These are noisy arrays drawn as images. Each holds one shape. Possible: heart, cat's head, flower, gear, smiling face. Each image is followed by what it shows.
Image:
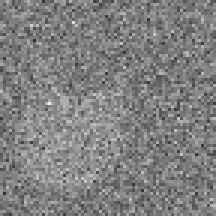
cat's head
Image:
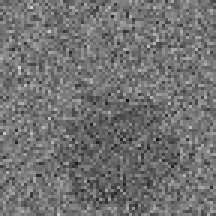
flower
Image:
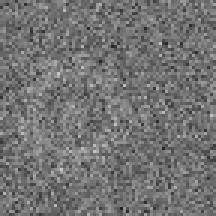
gear
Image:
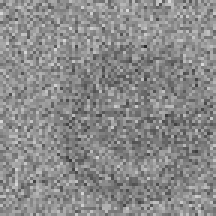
smiling face
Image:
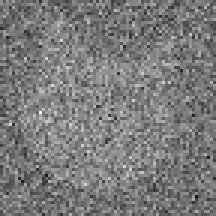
cat's head
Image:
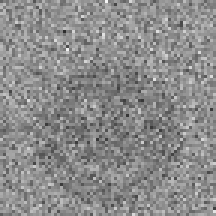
smiling face
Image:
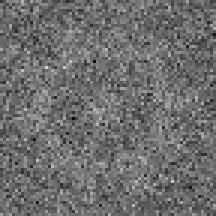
gear
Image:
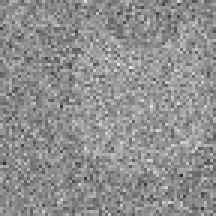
cat's head
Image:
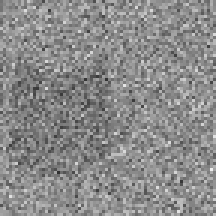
cat's head
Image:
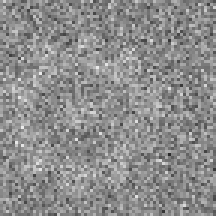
gear
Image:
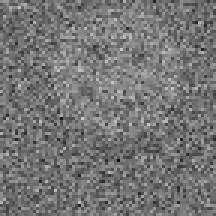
smiling face
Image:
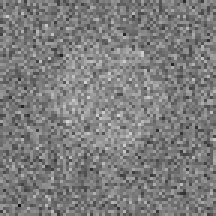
flower
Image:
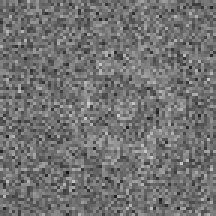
gear
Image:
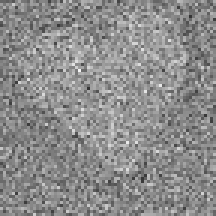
heart
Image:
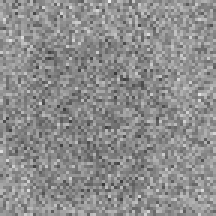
flower
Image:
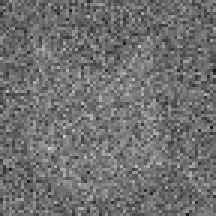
cat's head
